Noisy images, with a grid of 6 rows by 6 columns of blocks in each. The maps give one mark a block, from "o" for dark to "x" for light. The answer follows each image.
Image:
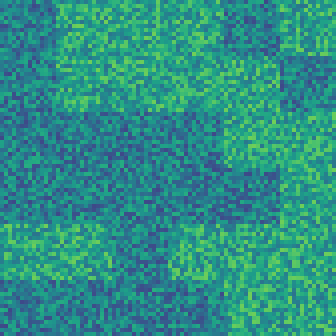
oxxxox
oxxxxo
ooooxx
ooooox
xxoxxx
ooooxx
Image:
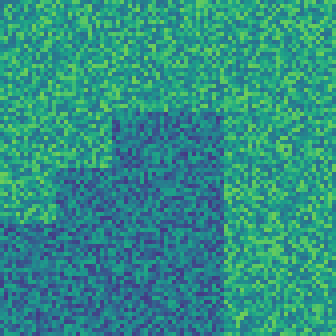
xxxxxx
xxxxxx
xxooxx
xoooxx
ooooxx
ooooxx
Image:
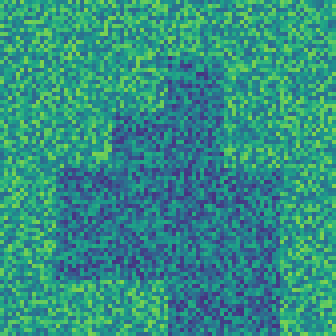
xxxxxx
xxxoxx
xxooxx
xoooox
xoooox
xxxoox
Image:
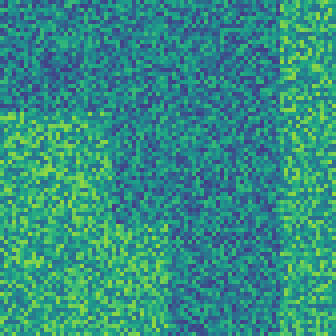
ooooox
ooooox
xxooox
xxooox
xxxoox
xxxoox
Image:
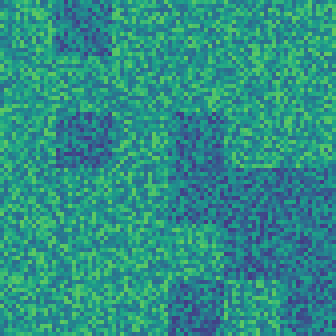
xoxxxx
xxxxxx
xoxoxx
xxxooo
xxxxoo
xxxoxo
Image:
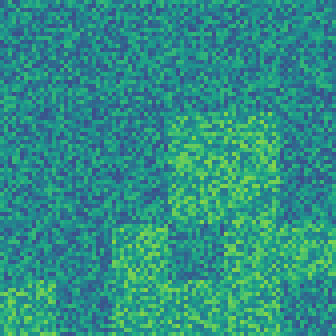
oooooo
oooooo
oooxxo
oooxxo
ooxoxx
xoxxxo
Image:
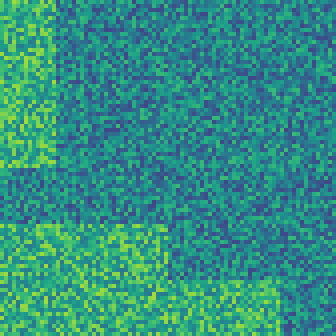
xooooo
xooooo
xooooo
oooooo
xxxooo
xxxxxo
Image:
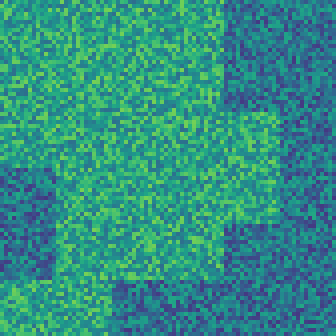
xxxxoo
xxxxoo
xxxxxo
oxxxxo
oxxxoo
xxoooo
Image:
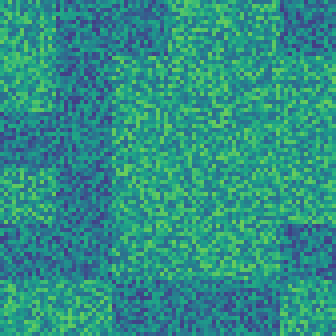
xooxxo
xoxxxx
ooxxxx
xoxxxx
ooxxxo
xxooox
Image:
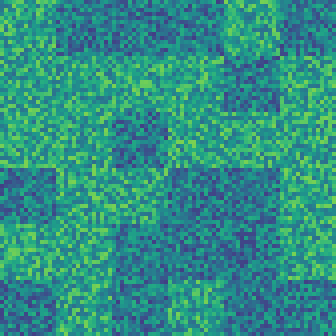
xoooxo
xxxxox
xxoxxx
oxxoox
xxooox
oxoxoo
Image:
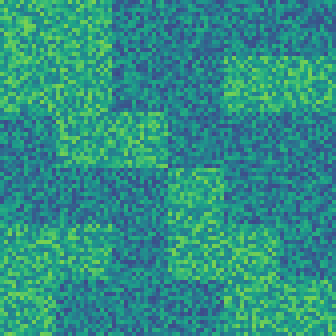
xxoooo
xxooxx
oxxooo
oooxoo
xxoxxo
xoooxx
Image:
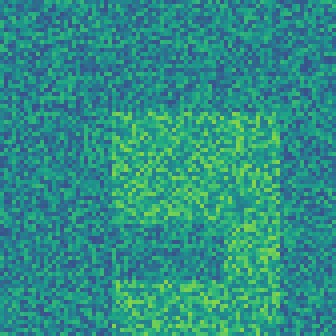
oooooo
oooooo
ooxxxo
ooxxxo
ooooxo
ooxxxo
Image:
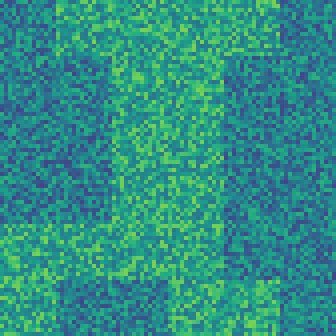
oxxxxo
ooxxoo
ooxxoo
ooxxoo
xxxxoo
xooxxo
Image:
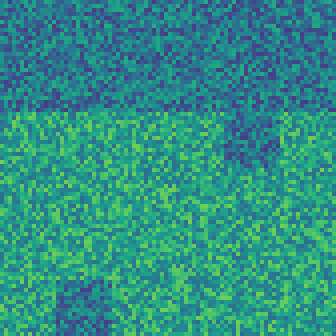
oooooo
oooooo
xxxxox
xxxxxx
xxxxxx
xoxxxx
